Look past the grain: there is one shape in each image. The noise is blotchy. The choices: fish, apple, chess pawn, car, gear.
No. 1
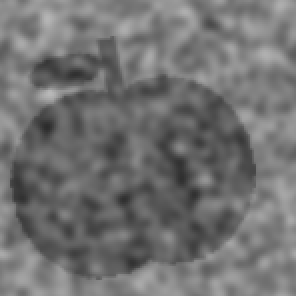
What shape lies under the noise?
apple
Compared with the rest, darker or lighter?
darker
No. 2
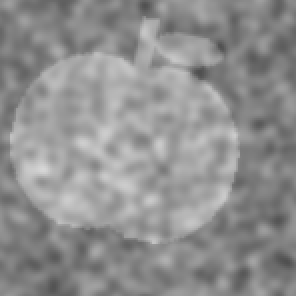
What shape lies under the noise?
apple
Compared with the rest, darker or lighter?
lighter
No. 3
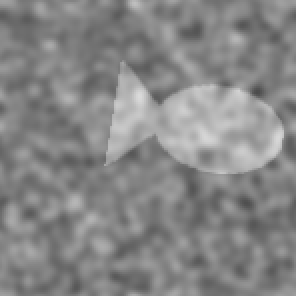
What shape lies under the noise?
fish
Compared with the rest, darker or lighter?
lighter
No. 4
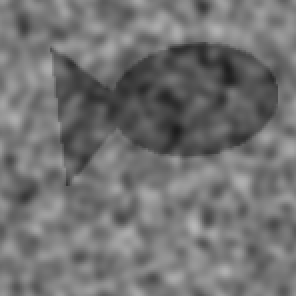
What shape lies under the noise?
fish
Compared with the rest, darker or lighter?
darker
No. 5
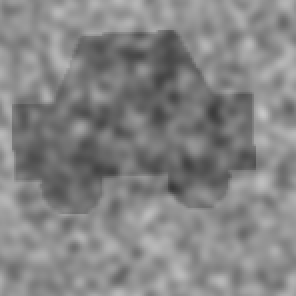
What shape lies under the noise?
car
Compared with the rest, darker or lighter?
darker
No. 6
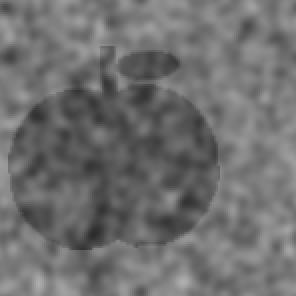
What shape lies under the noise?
apple
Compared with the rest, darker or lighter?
darker
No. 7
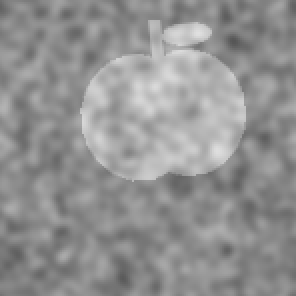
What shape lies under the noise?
apple
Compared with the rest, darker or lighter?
lighter
